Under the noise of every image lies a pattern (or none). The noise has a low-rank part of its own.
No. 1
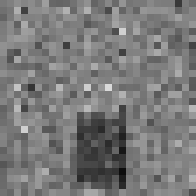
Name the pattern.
one block
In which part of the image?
bottom middle
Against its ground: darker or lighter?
darker
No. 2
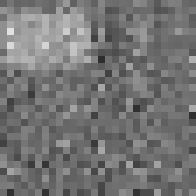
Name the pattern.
one block
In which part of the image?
top left
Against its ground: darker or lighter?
lighter
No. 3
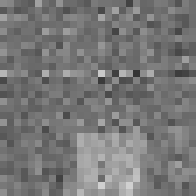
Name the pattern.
one block
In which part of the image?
bottom middle
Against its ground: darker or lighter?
lighter
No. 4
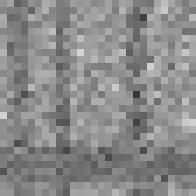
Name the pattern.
bands of rows crossing bands of columns
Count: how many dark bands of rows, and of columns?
1 and 3
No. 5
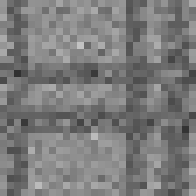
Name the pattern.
bands of rows crossing bands of columns
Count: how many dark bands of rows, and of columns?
2 and 3
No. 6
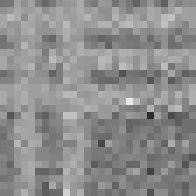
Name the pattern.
bands of rows crossing bands of columns
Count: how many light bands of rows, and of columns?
3 and 2
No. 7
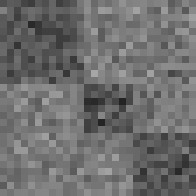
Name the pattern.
blocks along the diagonal
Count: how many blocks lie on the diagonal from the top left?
3
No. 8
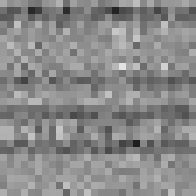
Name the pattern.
bands of rows
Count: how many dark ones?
4
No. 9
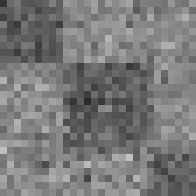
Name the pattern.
blocks along the diagonal
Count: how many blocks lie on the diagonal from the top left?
3
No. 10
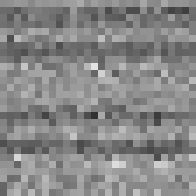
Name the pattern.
bands of rows
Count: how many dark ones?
4
